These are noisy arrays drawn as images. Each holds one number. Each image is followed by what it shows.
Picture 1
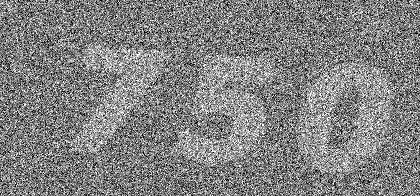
750
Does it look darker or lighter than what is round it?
lighter
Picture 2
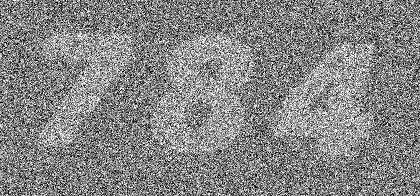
784
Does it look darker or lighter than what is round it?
lighter
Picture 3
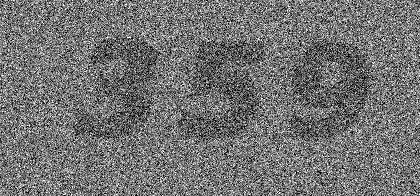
359
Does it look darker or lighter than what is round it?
darker
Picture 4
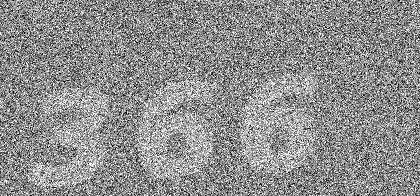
366
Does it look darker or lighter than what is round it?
lighter
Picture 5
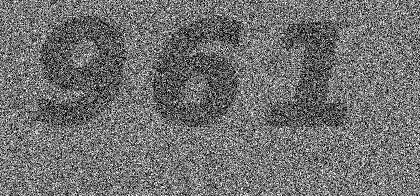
961
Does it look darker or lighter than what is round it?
darker
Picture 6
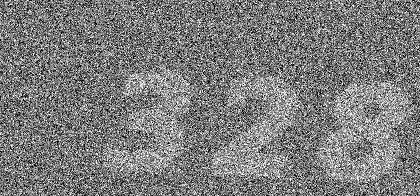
328
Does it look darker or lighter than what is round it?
lighter
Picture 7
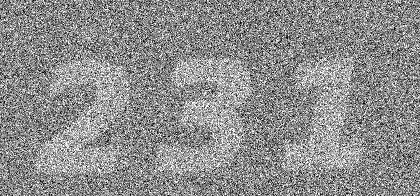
231
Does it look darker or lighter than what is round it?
lighter
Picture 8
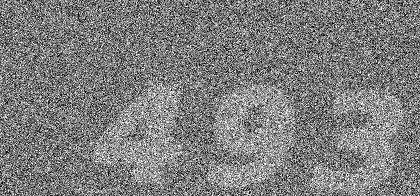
493
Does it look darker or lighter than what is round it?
lighter
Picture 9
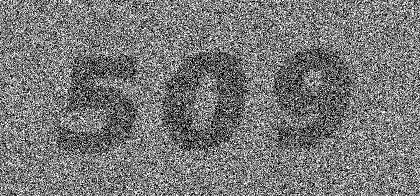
509
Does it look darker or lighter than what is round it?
darker
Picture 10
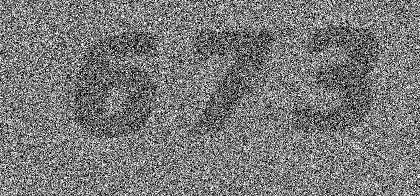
673
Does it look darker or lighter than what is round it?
darker
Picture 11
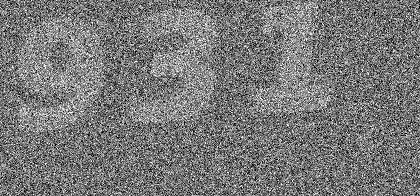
931
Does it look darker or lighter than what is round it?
lighter
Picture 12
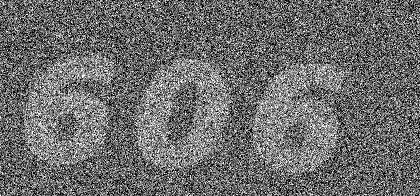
606
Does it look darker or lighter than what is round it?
lighter
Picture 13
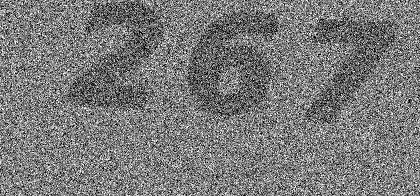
267
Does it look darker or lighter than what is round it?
darker
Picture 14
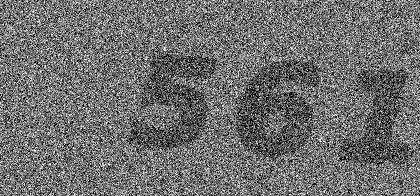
561
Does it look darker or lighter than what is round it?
darker
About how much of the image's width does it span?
two thirds
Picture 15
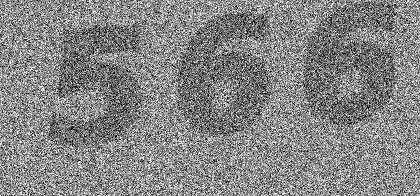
566
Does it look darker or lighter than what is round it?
darker
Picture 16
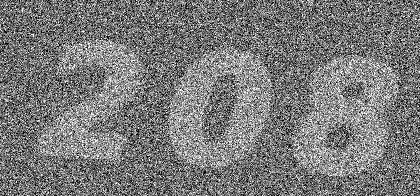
208
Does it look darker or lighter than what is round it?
lighter
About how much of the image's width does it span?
nearly all
